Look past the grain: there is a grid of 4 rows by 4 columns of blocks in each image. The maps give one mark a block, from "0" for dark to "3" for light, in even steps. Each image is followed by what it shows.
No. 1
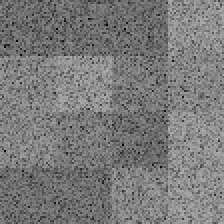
0 0 0 3
2 3 1 2
2 1 0 3
0 0 2 3
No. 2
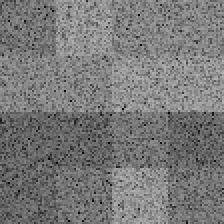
1 3 2 2
2 2 3 3
0 0 1 0
0 1 3 1
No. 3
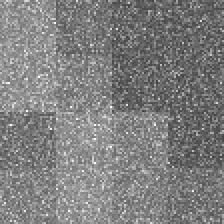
3 1 0 0
3 2 0 0
1 3 2 0
2 3 2 1
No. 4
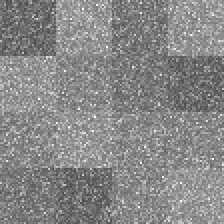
0 3 1 3
3 2 1 0
2 3 2 2
1 0 2 3
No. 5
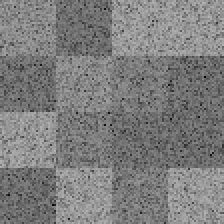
2 0 3 3
0 2 1 0
3 1 0 0
0 3 1 3
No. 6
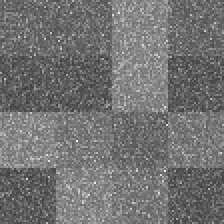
1 1 3 1
0 0 3 0
3 2 1 2
0 3 2 0
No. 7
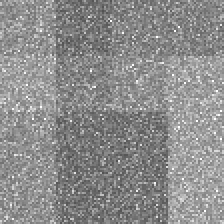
2 0 1 1
3 1 2 3
2 0 0 3
2 0 0 3
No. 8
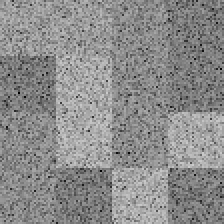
2 2 1 0
0 3 1 0
1 3 1 3
1 0 3 0
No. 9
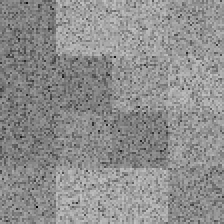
0 3 3 2
0 0 2 3
0 1 0 2
1 3 3 1
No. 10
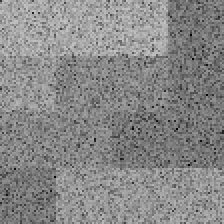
3 3 3 0
2 1 1 0
1 1 0 0
0 2 2 2
